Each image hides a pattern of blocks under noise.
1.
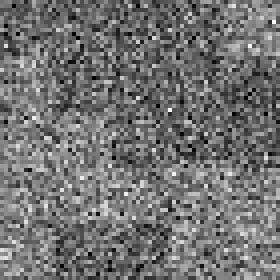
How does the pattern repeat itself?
no symmetry
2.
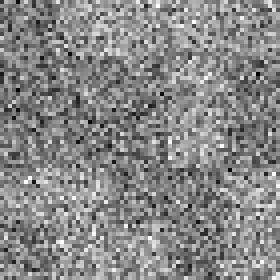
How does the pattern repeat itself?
no symmetry
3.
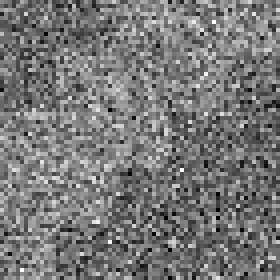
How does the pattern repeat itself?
mirrored about the diagonal from the top left
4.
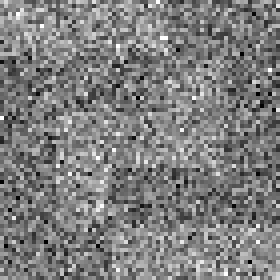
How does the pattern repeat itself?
the same after a half turn
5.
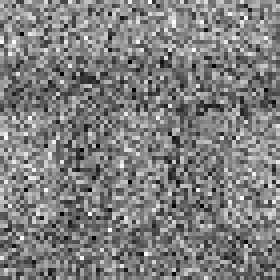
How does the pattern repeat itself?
left and right mirror each other
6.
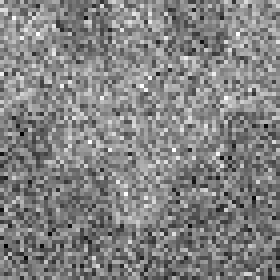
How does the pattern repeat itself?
left and right mirror each other
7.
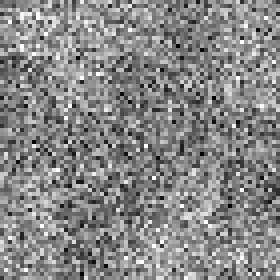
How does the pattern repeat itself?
the same after a half turn
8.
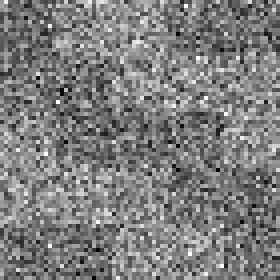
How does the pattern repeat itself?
the same after a half turn
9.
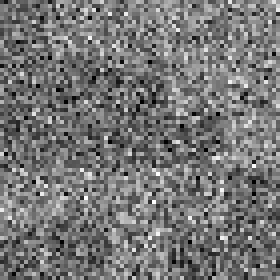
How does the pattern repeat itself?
no symmetry
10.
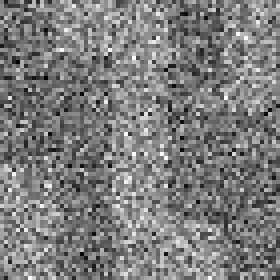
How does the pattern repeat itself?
the same after a half turn
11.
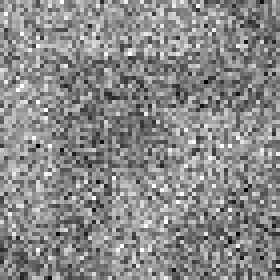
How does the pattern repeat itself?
mirrored about the diagonal from the top left
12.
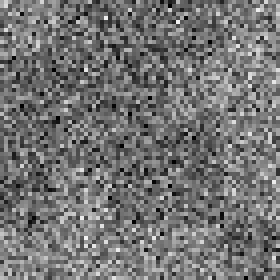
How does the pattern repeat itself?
mirrored about the diagonal from the top left
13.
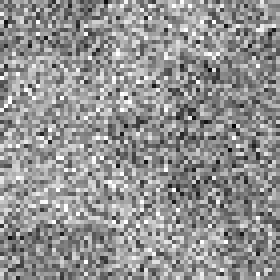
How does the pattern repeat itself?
top and bottom mirror each other
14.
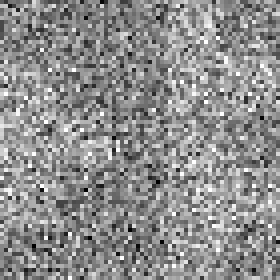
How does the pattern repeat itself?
top and bottom mirror each other
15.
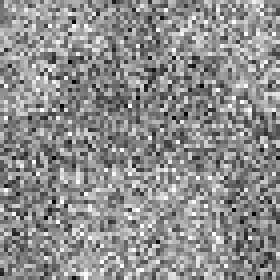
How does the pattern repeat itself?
left and right mirror each other
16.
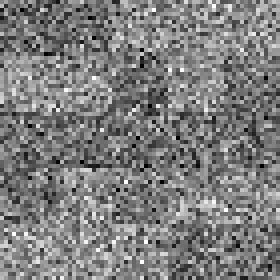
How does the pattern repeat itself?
the same after a half turn
